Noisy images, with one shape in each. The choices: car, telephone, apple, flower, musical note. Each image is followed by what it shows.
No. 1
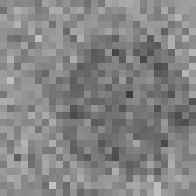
dark flower
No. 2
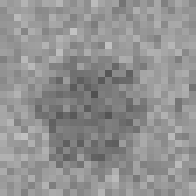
dark flower
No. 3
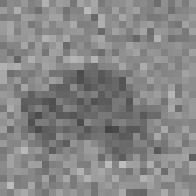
dark car
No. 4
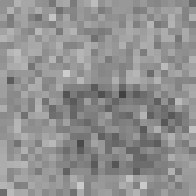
dark telephone
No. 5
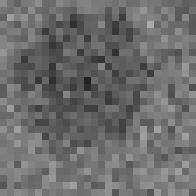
dark flower
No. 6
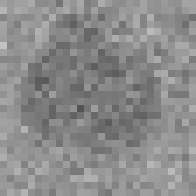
dark apple
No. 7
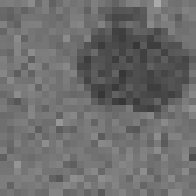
dark apple
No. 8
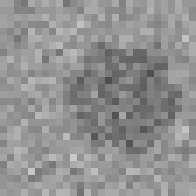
dark flower
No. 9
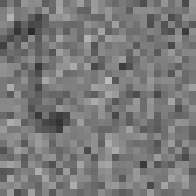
dark musical note
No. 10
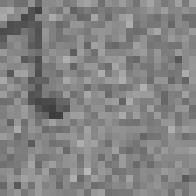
dark musical note
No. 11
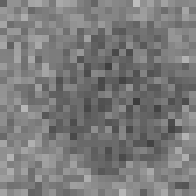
dark flower
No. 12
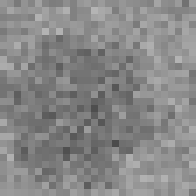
dark flower
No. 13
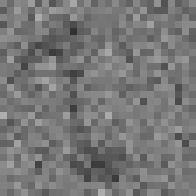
dark musical note
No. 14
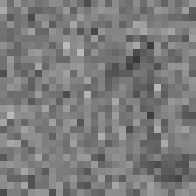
dark musical note
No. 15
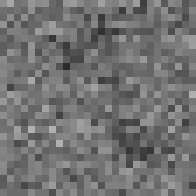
dark musical note
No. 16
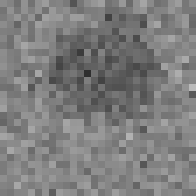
dark apple
